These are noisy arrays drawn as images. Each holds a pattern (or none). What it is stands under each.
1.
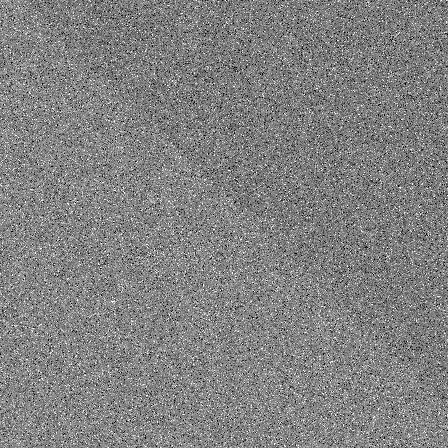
a sharp edge
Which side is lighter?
bottom left
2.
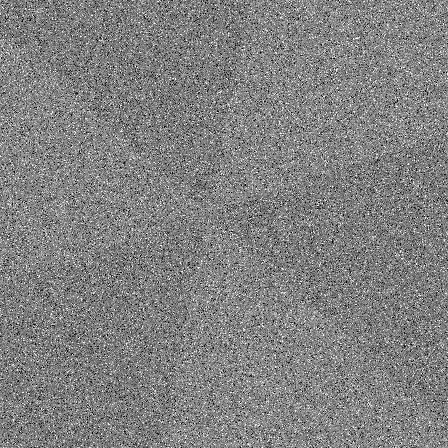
spokes from one point
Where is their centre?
centre
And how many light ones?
3
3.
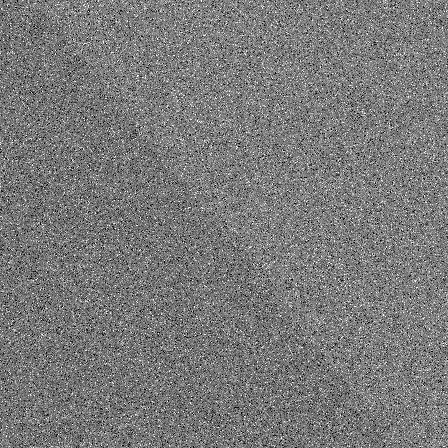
a sharp edge
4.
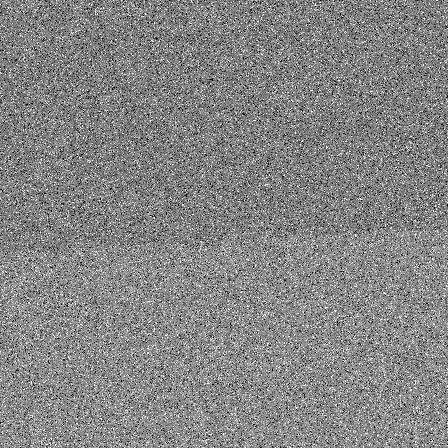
a sharp edge
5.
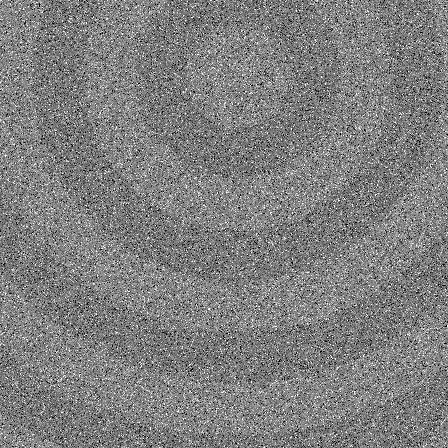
rings round one point
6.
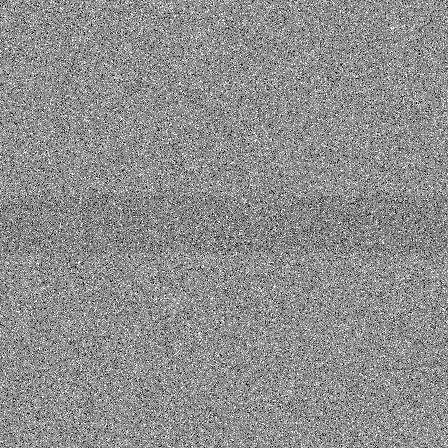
one horizontal stripe
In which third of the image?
middle
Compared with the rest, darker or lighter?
darker
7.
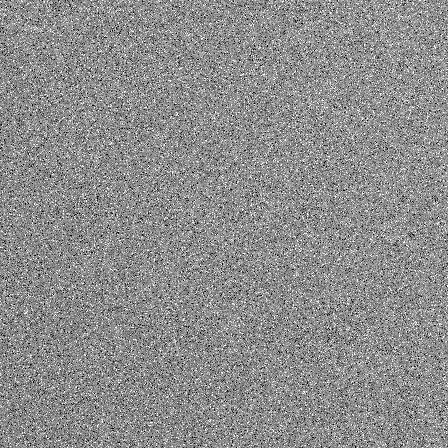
a smooth slope
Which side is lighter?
top right
